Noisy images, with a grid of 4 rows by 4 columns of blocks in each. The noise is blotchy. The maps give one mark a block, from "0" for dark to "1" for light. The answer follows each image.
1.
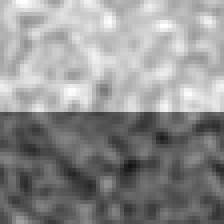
1 1 1 1
1 1 1 1
0 0 0 0
0 0 0 0
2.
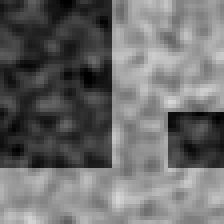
0 0 1 1
0 0 1 1
0 0 1 0
1 1 1 1
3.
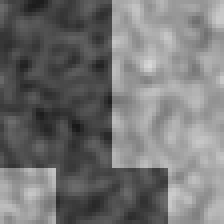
0 0 1 1
0 0 1 1
0 0 1 1
1 0 0 1
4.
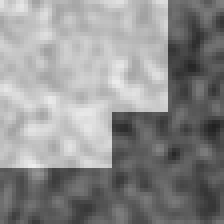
1 1 1 0
1 1 1 0
1 1 0 0
0 0 0 0
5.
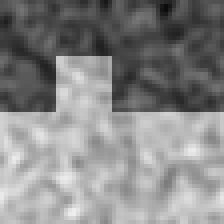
0 0 0 0
0 1 0 0
1 1 1 1
1 1 1 1
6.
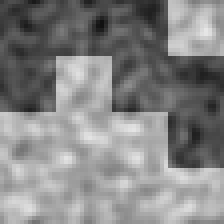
0 0 0 1
0 1 0 0
1 1 1 0
1 1 1 1
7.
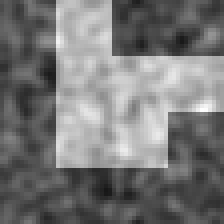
0 1 0 0
0 1 1 1
0 1 1 0
0 0 0 0
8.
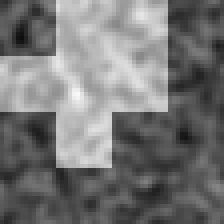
0 1 1 0
1 1 1 0
0 1 0 0
0 0 0 0
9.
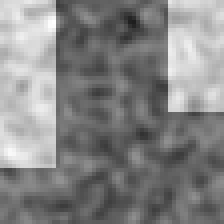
1 0 0 1
1 0 0 1
1 0 0 0
0 0 0 0
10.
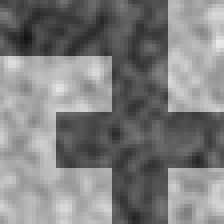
0 0 0 1
1 1 0 1
1 0 0 0
1 1 0 1
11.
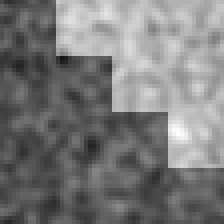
0 1 1 1
0 0 1 1
0 0 0 1
0 0 0 0
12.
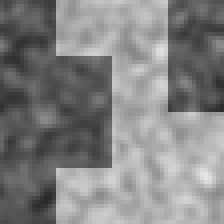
0 1 1 0
0 0 1 0
0 0 1 1
0 1 1 1
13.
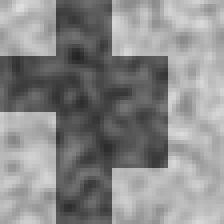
1 0 1 1
0 0 0 1
1 0 0 1
1 0 1 1
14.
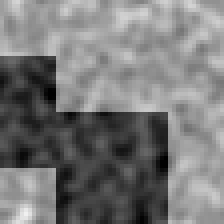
1 1 1 1
0 1 1 1
0 0 0 1
1 0 0 1
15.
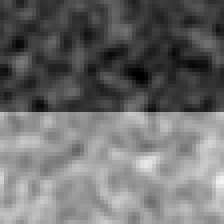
0 0 0 0
0 0 0 0
1 1 1 1
1 1 1 1
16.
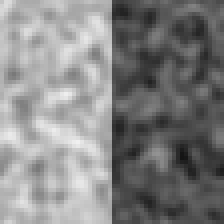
1 1 0 0
1 1 0 0
1 1 0 0
1 1 0 0
